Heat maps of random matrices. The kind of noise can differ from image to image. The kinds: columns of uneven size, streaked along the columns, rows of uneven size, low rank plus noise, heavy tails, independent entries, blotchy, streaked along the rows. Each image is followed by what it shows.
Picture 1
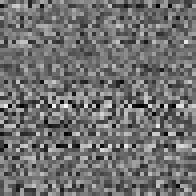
rows of uneven size
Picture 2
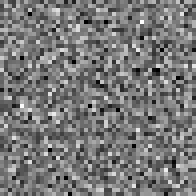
independent entries
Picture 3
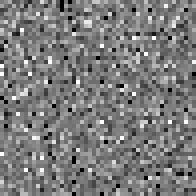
heavy tails
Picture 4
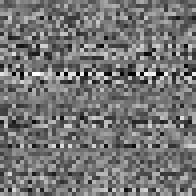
rows of uneven size
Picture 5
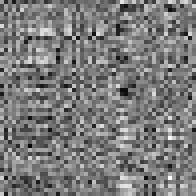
low rank plus noise
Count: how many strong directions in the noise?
two
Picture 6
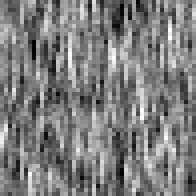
streaked along the columns
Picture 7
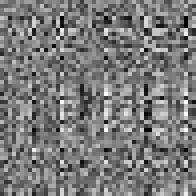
low rank plus noise
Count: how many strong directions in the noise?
one
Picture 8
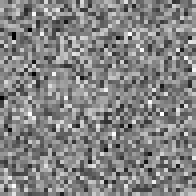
independent entries
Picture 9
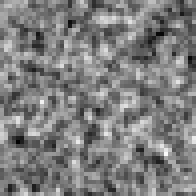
blotchy
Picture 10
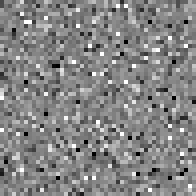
heavy tails
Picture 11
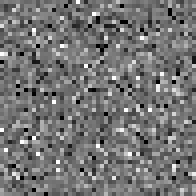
heavy tails
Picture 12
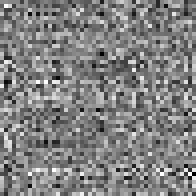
low rank plus noise
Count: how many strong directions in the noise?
three or four
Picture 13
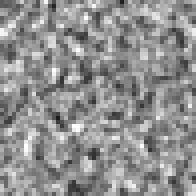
blotchy
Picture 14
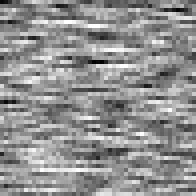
streaked along the rows
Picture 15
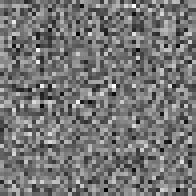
low rank plus noise
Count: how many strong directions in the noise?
five to eight
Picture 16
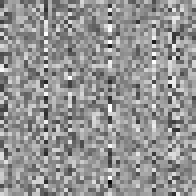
columns of uneven size
